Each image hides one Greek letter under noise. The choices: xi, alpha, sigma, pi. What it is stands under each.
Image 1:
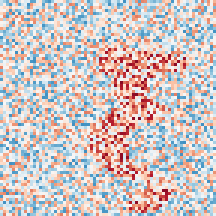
xi
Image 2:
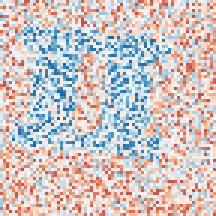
pi
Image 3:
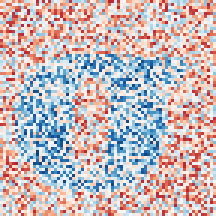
sigma
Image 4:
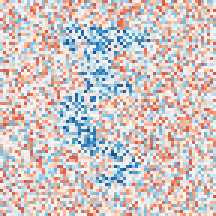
xi
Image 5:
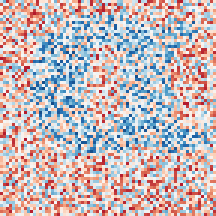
alpha
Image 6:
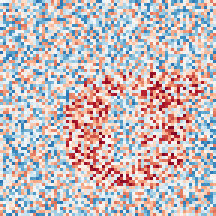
sigma
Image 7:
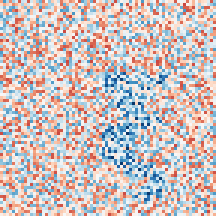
xi
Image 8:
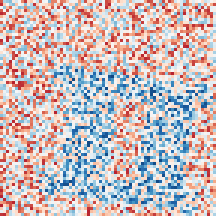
pi
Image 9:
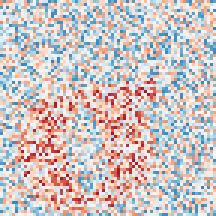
sigma
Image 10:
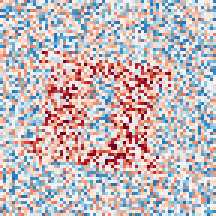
pi
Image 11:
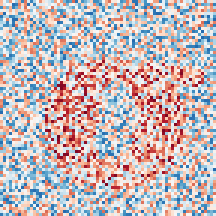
sigma
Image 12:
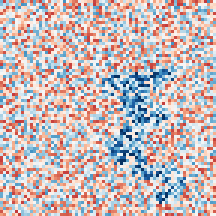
xi
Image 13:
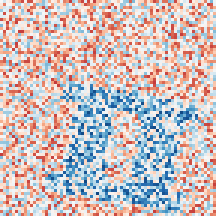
pi
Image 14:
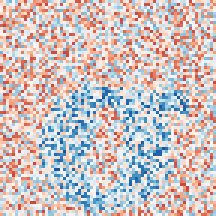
sigma
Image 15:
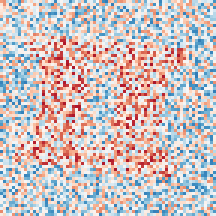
pi
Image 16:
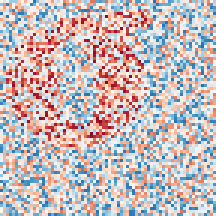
sigma
